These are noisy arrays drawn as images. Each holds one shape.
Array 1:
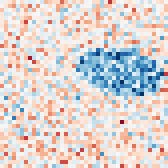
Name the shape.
ellipse
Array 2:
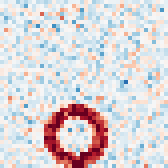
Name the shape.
ring
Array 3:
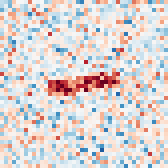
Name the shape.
bar
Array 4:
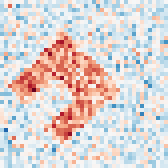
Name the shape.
square with a notch
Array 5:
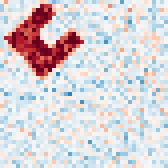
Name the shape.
square with a notch
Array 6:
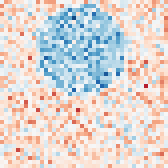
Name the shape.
disc
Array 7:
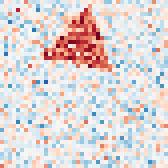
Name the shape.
triangle
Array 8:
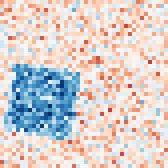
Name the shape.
square
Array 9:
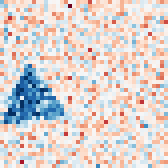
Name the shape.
triangle
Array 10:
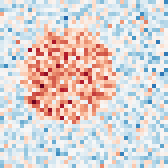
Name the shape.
disc
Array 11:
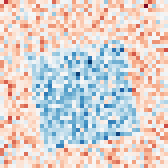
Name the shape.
square
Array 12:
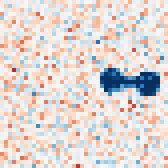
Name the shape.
dumbbell
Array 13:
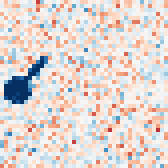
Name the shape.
lollipop
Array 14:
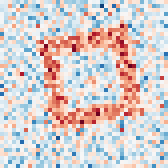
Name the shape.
square frame
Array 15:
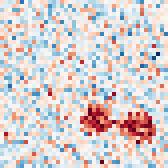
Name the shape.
dumbbell
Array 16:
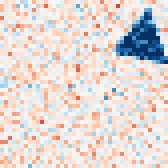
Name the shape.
triangle
